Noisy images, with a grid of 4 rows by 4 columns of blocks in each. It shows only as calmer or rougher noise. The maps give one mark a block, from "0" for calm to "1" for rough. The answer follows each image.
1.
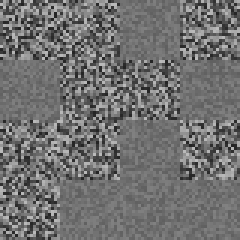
1 1 0 1
0 1 1 0
1 1 0 1
1 0 0 0
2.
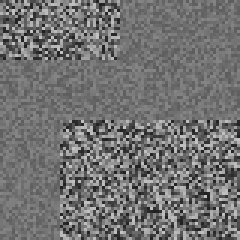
1 1 0 0
0 0 0 0
0 1 1 1
0 1 1 1
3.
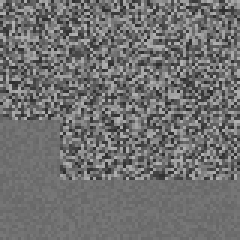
1 1 1 1
1 1 1 1
0 1 1 1
0 0 0 0
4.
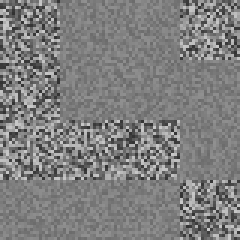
1 0 0 1
1 0 0 0
1 1 1 0
0 0 0 1
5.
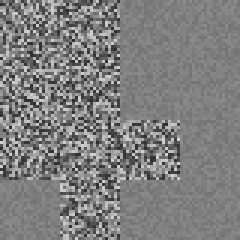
1 1 0 0
1 1 0 0
1 1 1 0
0 1 0 0
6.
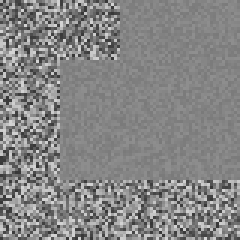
1 1 0 0
1 0 0 0
1 0 0 0
1 1 1 1
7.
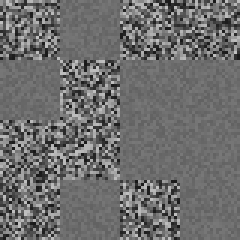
1 0 1 1
0 1 0 0
1 1 0 0
1 0 1 0
